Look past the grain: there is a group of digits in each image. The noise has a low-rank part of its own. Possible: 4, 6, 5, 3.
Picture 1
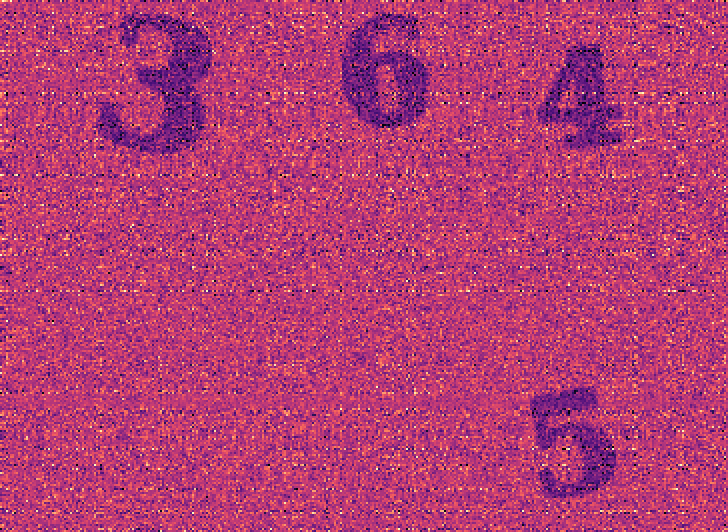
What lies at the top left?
3
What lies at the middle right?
nothing
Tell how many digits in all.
4
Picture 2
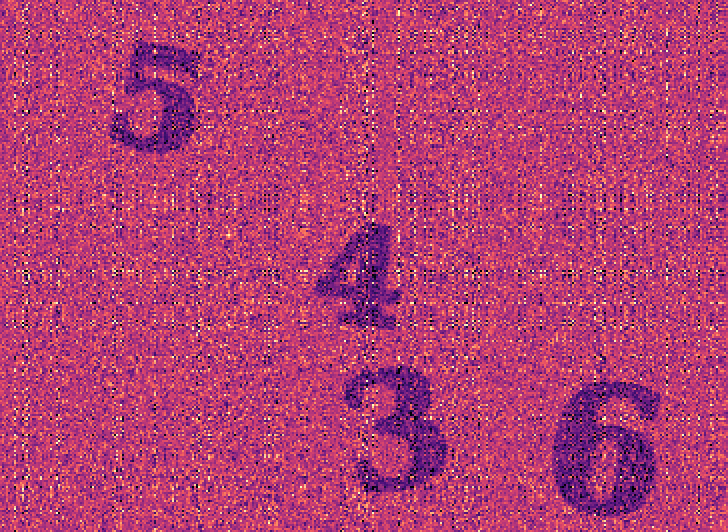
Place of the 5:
top left
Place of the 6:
bottom right
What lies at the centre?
4
